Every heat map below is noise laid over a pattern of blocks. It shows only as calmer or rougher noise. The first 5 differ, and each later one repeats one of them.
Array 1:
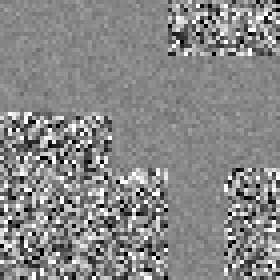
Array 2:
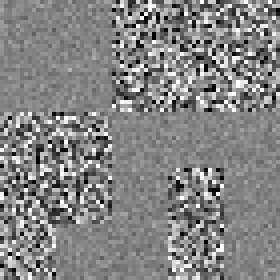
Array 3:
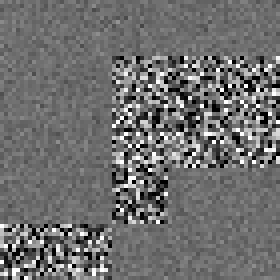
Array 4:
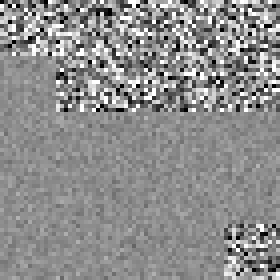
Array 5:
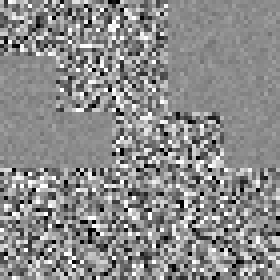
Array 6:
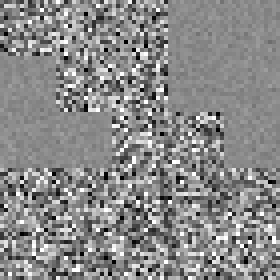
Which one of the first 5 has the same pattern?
5
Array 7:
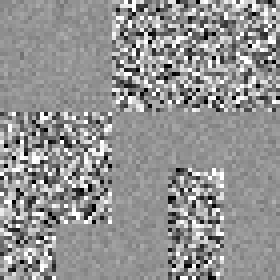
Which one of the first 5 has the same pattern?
2
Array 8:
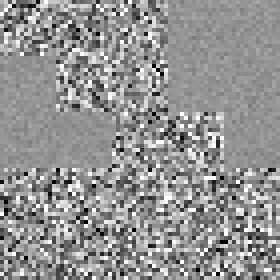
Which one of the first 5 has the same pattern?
5
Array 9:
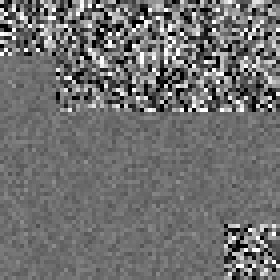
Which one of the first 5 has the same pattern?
4
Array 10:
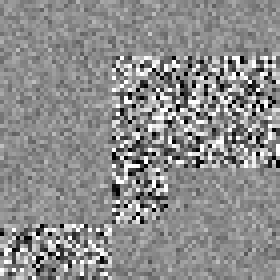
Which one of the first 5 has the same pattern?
3
